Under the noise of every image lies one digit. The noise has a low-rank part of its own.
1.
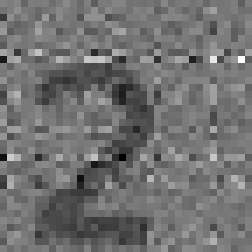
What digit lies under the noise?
2
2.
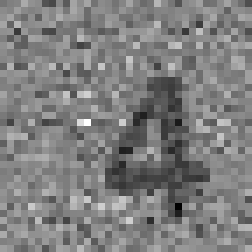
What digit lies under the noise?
4
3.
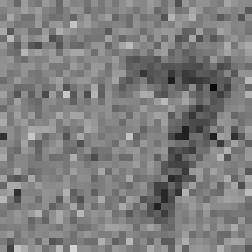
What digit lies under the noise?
7
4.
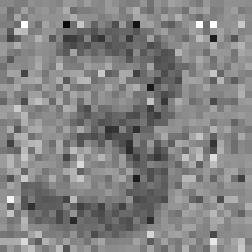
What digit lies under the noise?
3
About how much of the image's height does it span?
nearly all
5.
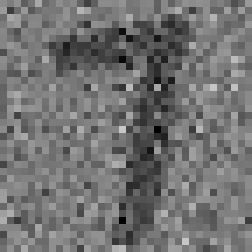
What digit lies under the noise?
7
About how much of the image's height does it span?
nearly all
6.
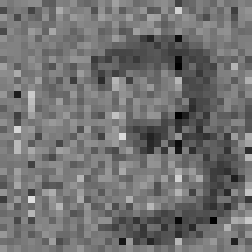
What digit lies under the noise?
3
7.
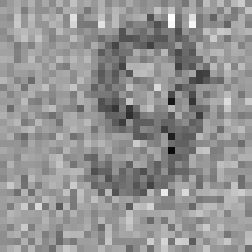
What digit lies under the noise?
9
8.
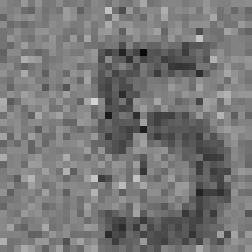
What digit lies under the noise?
5
